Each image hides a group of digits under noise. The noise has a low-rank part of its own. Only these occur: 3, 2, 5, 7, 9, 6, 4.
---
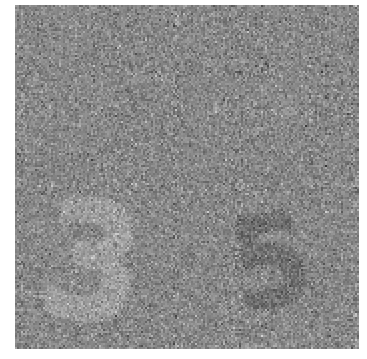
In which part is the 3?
bottom left
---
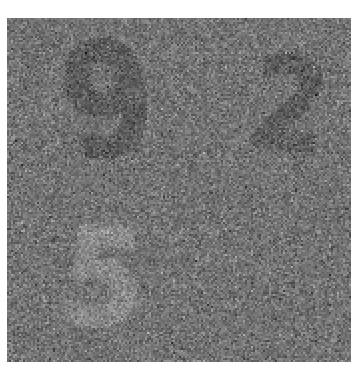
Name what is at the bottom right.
nothing
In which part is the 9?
top left
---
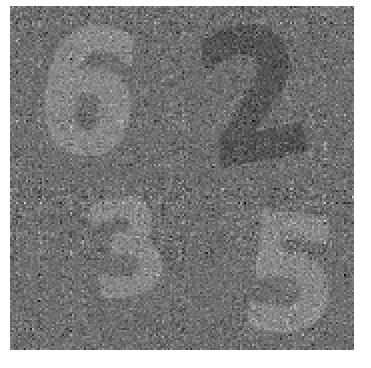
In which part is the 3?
bottom left
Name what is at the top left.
6
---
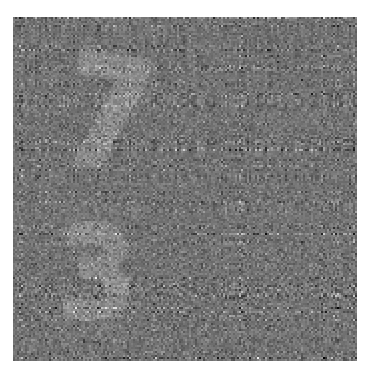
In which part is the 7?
top left
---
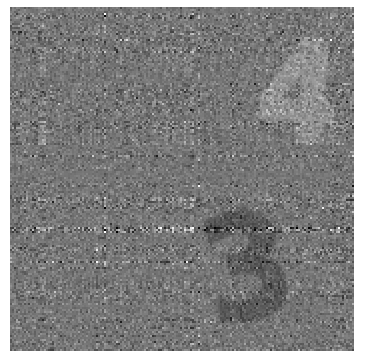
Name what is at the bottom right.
3
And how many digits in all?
2
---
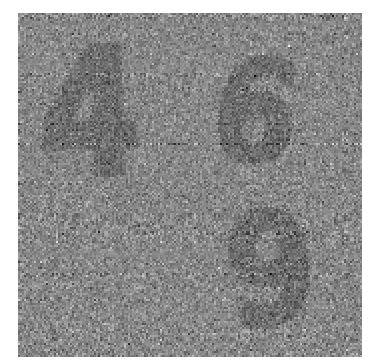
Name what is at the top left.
4
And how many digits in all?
3
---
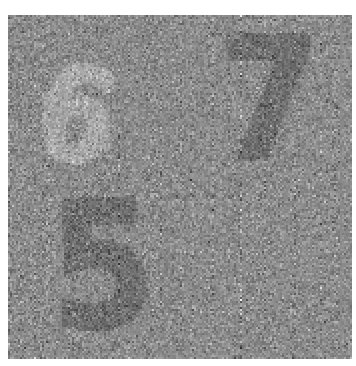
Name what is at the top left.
6
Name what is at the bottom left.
5
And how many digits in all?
3
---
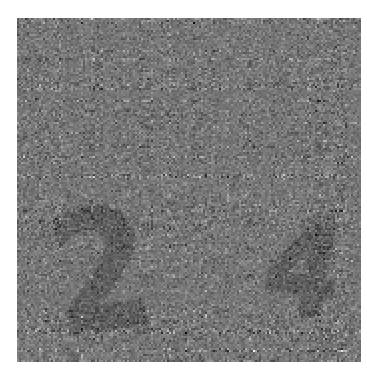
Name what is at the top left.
nothing
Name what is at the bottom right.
4
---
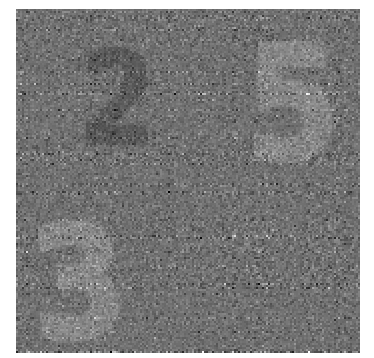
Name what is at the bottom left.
3
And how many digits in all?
3
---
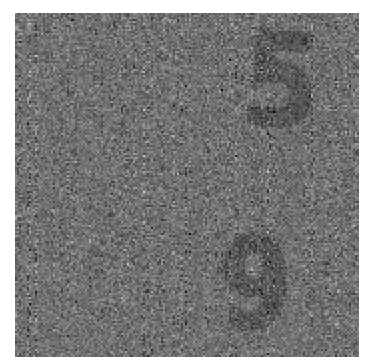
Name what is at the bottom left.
nothing
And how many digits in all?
2
